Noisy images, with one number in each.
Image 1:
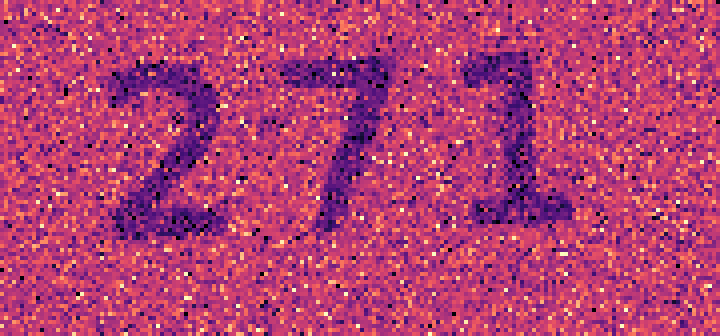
271
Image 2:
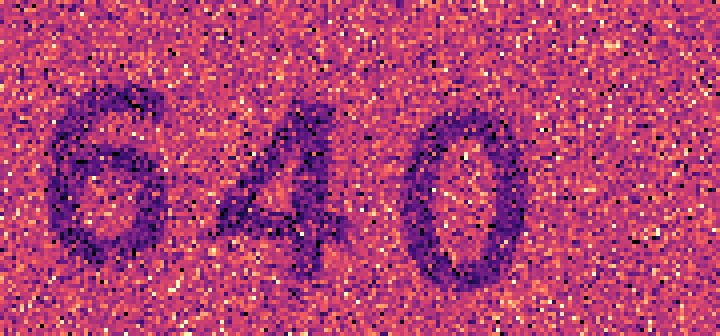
640
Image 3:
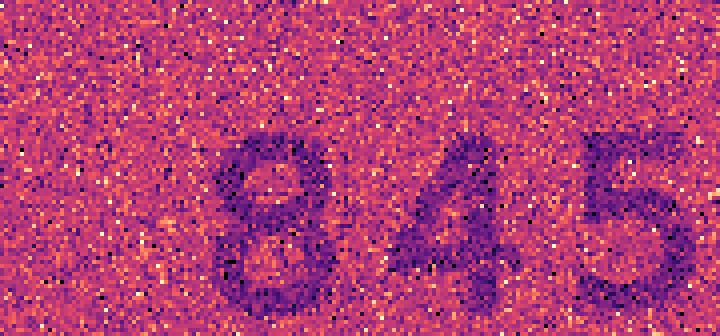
845
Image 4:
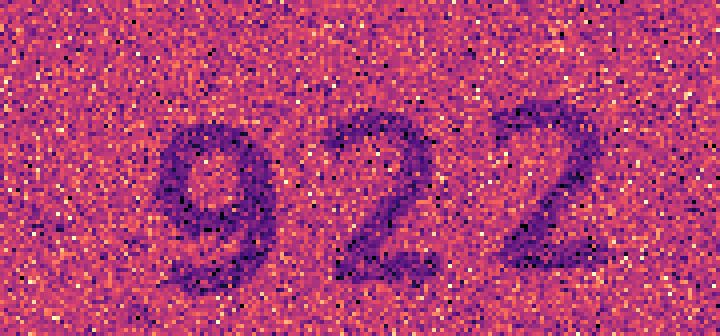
922
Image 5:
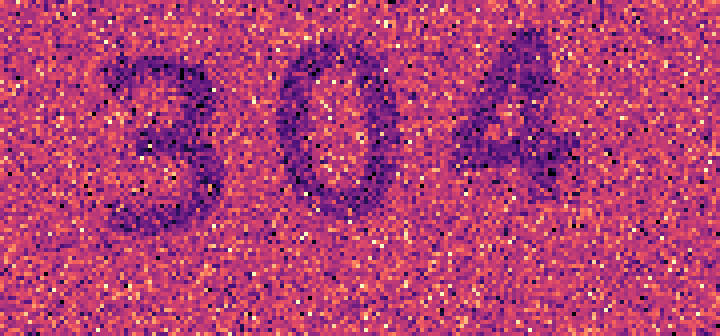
304
